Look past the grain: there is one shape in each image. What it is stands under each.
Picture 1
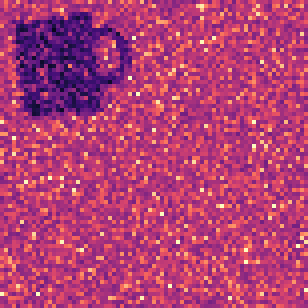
dark cup, top left
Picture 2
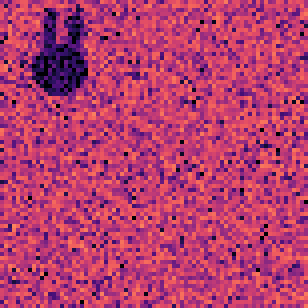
dark rabbit's head, top left
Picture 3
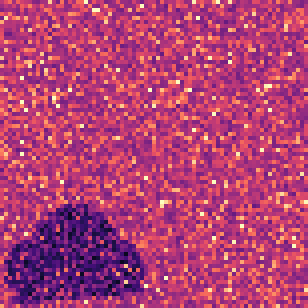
dark cloud
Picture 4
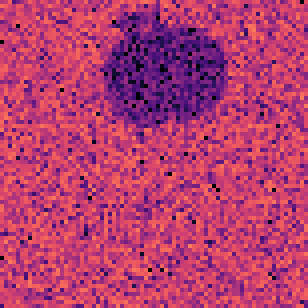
dark apple, top middle
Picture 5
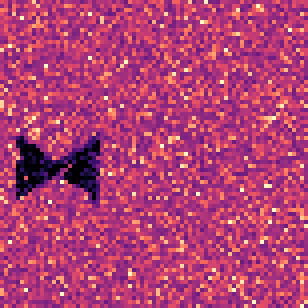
dark bow tie, middle left
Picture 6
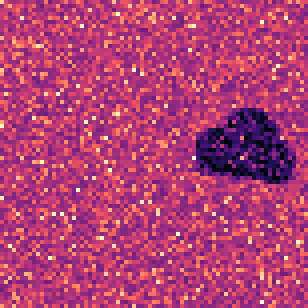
dark cloud, middle right
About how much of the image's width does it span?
a third
